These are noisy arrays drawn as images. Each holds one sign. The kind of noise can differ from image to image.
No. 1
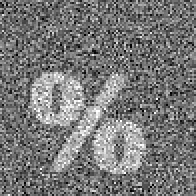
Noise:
low rank plus noise
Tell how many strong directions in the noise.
two
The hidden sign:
percent sign
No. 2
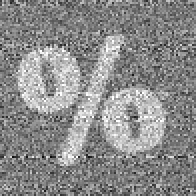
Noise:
rows of uneven size
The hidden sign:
percent sign
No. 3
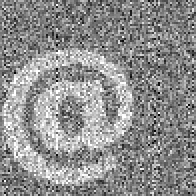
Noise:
columns of uneven size
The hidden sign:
at sign
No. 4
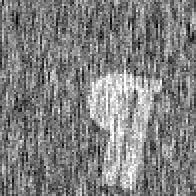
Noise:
streaked along the columns
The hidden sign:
pilcrow
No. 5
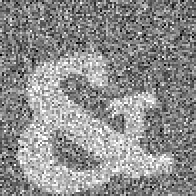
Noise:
independent entries
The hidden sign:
ampersand
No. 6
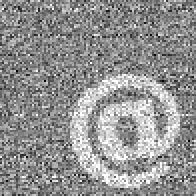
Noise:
rows of uneven size
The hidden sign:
at sign
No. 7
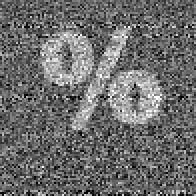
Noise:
rows of uneven size
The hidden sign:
percent sign
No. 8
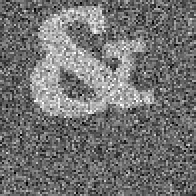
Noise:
independent entries
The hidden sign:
ampersand
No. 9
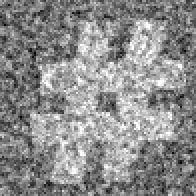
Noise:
blotchy
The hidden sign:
hash sign
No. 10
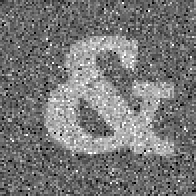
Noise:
heavy tails
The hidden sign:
ampersand
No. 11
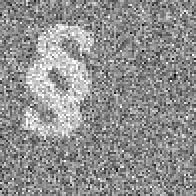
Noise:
independent entries
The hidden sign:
section sign
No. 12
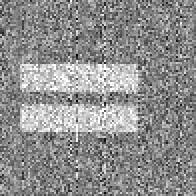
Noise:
columns of uneven size
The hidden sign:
equals sign
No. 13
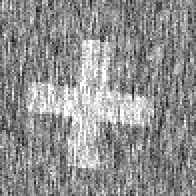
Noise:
streaked along the columns
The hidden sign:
plus sign
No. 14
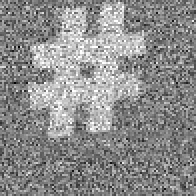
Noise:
rows of uneven size
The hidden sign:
hash sign
